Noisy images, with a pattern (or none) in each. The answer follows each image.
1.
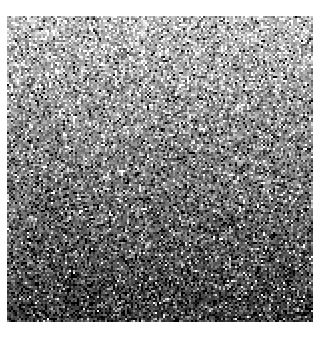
a smooth slope
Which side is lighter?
top
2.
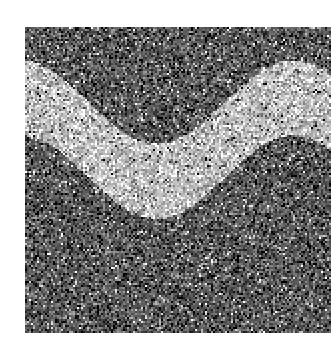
a wavy band
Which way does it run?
left to right
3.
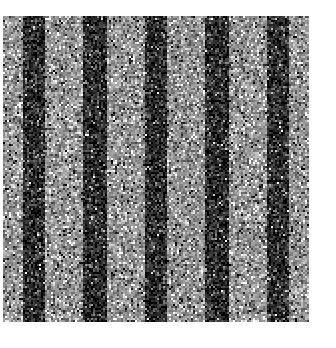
vertical stripes
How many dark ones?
5
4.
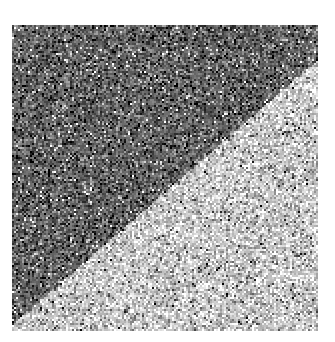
a sharp edge
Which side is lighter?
bottom right
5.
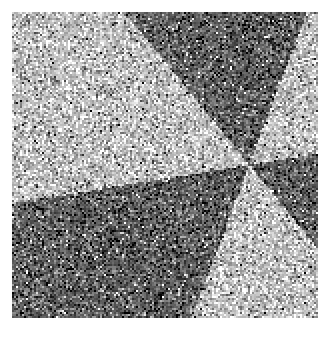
spokes from one point
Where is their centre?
middle right
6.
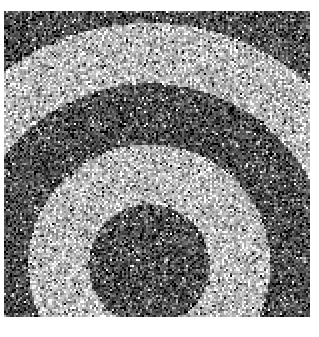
rings round one point
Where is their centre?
bottom middle
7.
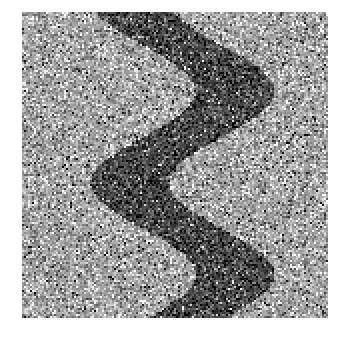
a wavy band
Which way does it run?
top to bottom
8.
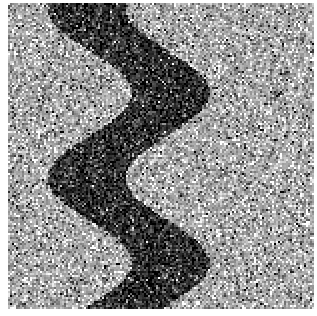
a wavy band
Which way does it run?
top to bottom
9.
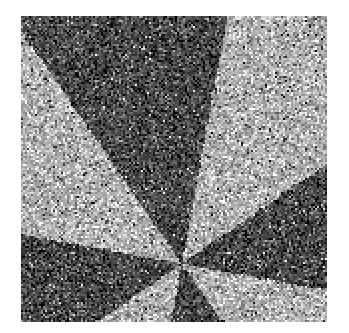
spokes from one point
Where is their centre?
bottom middle
